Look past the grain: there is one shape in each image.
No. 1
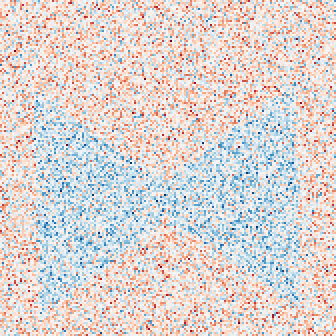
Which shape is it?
bow tie
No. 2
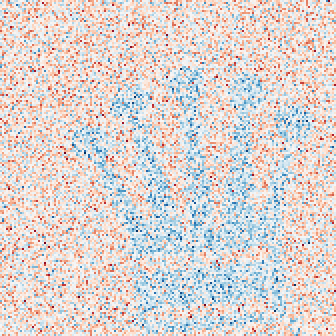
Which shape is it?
chess queen
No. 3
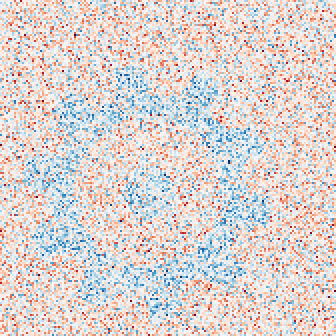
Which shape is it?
gear
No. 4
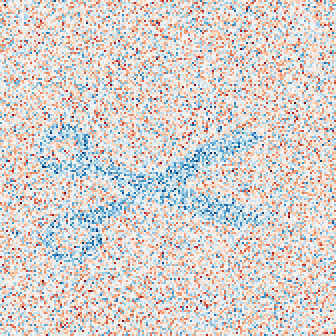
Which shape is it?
pair of scissors
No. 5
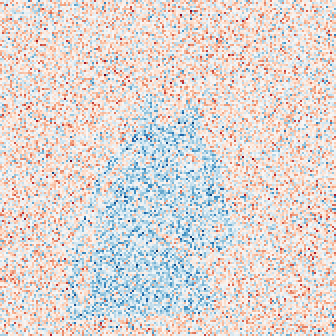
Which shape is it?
chess knight
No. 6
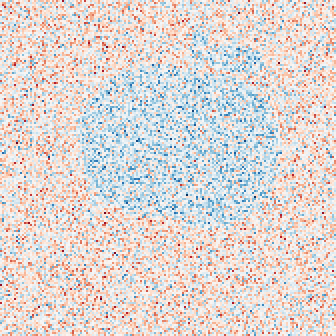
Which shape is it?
apple
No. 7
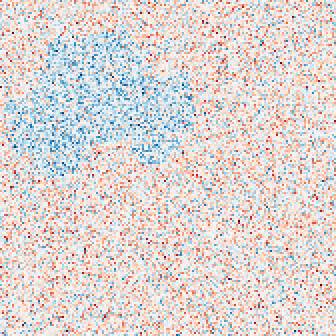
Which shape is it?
car
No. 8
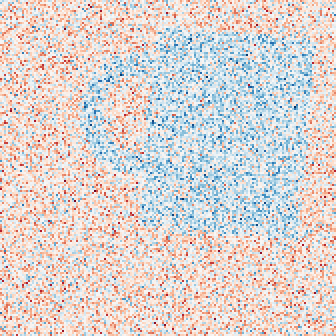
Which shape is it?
cup
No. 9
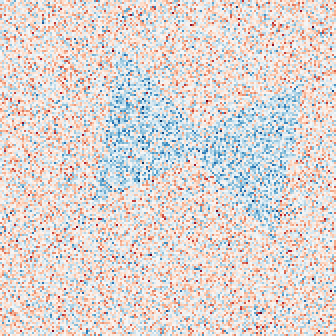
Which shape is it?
bow tie
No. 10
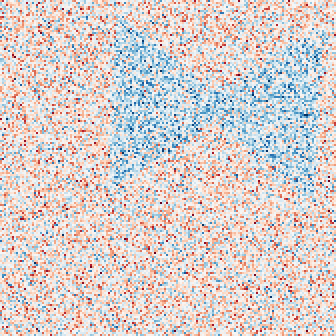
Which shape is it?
bow tie
